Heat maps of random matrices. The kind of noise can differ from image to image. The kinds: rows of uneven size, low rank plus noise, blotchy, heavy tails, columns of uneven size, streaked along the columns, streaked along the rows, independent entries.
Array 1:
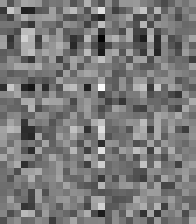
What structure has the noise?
low rank plus noise
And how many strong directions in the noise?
one
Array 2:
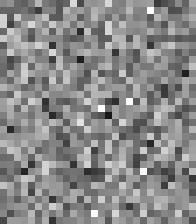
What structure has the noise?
independent entries
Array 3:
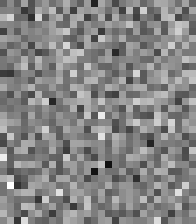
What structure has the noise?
independent entries
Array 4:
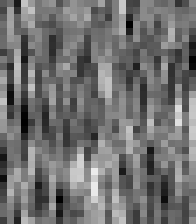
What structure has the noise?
streaked along the columns
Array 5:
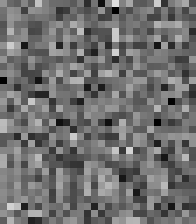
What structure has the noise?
low rank plus noise
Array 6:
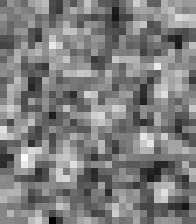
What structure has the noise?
blotchy
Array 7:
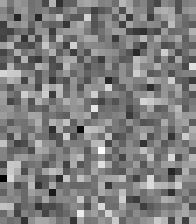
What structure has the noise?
independent entries
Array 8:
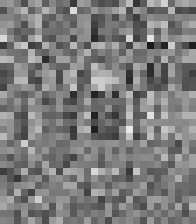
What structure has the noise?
low rank plus noise
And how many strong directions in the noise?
one
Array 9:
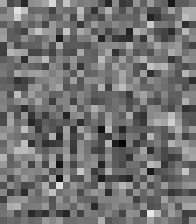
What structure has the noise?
low rank plus noise
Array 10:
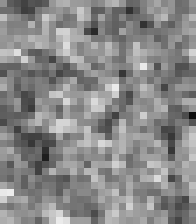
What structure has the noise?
blotchy
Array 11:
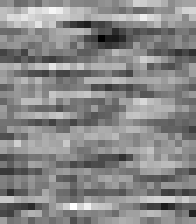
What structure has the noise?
streaked along the rows
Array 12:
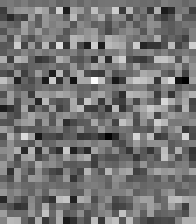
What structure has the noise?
rows of uneven size
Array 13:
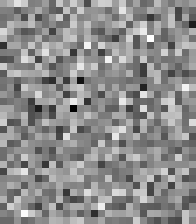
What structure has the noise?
independent entries
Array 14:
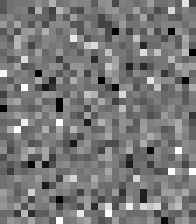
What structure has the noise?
heavy tails
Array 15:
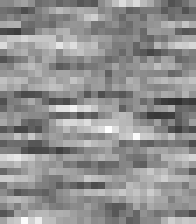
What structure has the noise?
streaked along the rows
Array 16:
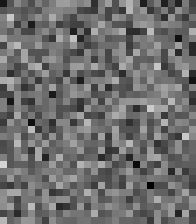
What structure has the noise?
independent entries
